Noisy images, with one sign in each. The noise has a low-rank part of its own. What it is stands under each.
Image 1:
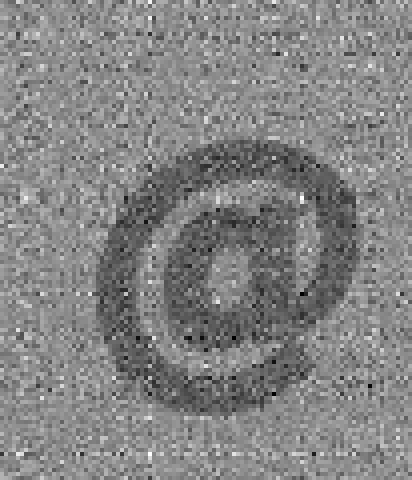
dark at sign
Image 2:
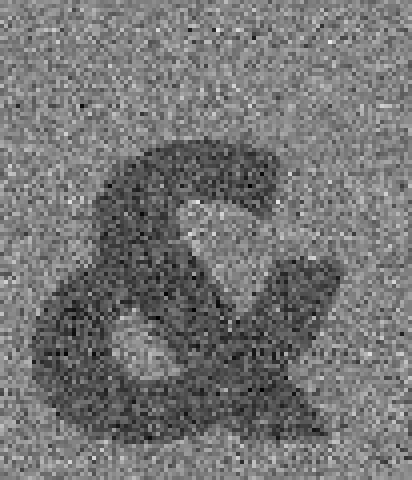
dark ampersand
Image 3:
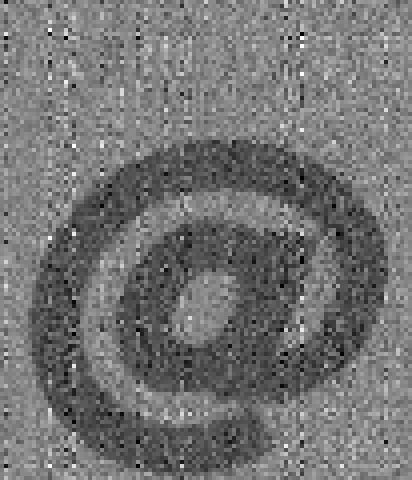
dark at sign
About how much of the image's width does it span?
nearly all
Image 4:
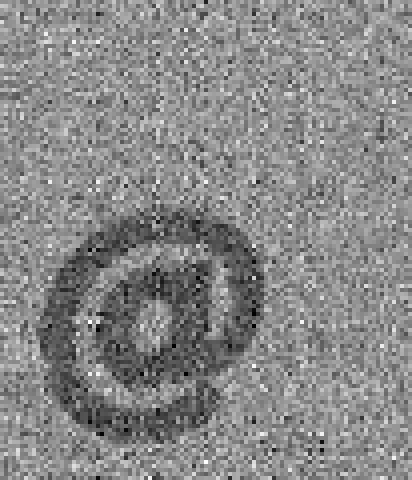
dark at sign
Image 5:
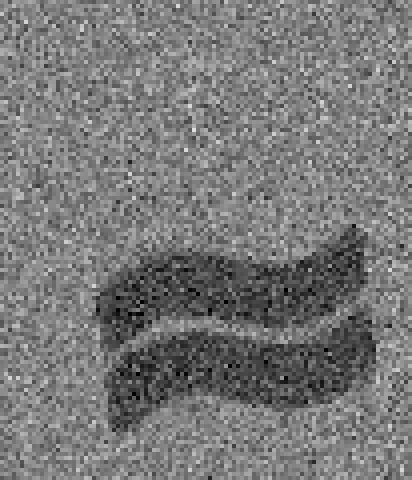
dark approximately sign
